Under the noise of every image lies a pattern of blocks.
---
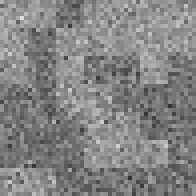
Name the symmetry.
no symmetry
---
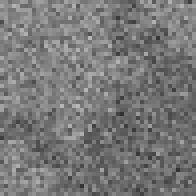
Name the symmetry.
mirrored about the diagonal from the top left
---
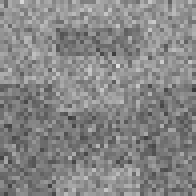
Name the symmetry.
left and right mirror each other
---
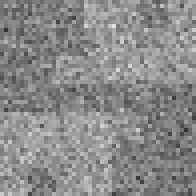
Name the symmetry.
the same after a half turn
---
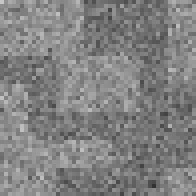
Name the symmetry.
no symmetry
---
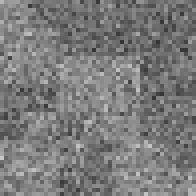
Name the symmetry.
mirrored about the diagonal from the bottom left
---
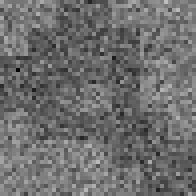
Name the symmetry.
mirrored about the diagonal from the top left
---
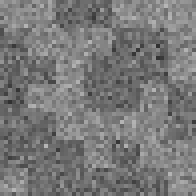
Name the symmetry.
mirrored about the diagonal from the bottom left
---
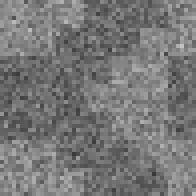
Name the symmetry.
top and bottom mirror each other
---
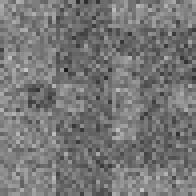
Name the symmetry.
top and bottom mirror each other
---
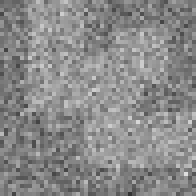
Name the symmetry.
mirrored about the diagonal from the bottom left
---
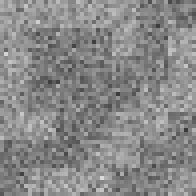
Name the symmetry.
mirrored about the diagonal from the top left
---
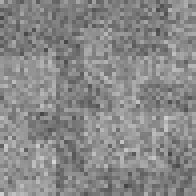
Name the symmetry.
no symmetry
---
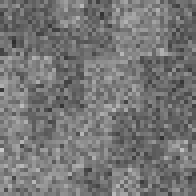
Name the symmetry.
no symmetry
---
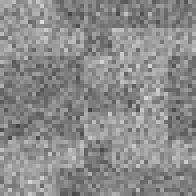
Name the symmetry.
top and bottom mirror each other
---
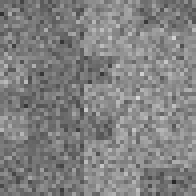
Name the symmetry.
top and bottom mirror each other
